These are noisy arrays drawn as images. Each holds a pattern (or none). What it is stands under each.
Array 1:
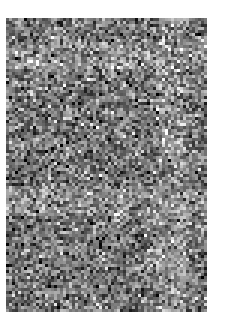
bands of rows crossing bands of columns
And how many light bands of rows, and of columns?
2 and 1
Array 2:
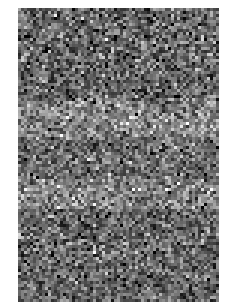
bands of rows
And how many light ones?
2
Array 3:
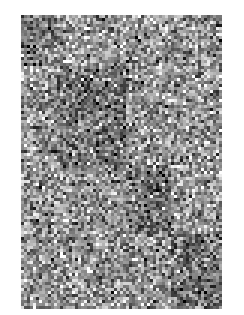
blocks along the diagonal
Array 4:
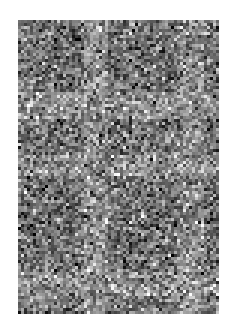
bands of rows crossing bands of columns
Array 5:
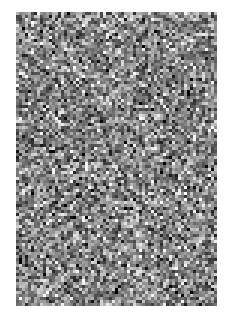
only noise
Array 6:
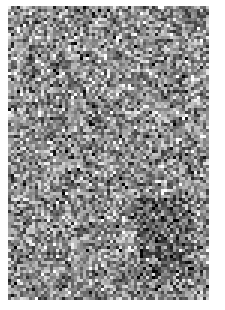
one block
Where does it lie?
bottom right
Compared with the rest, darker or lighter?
darker
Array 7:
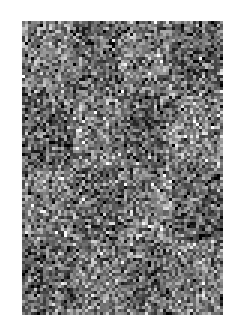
a checkerboard
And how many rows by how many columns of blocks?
4 by 4
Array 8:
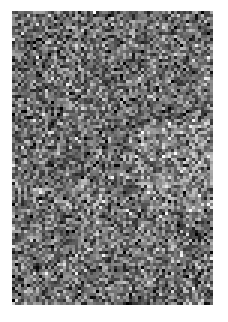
one block
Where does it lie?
middle right
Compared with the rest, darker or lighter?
lighter
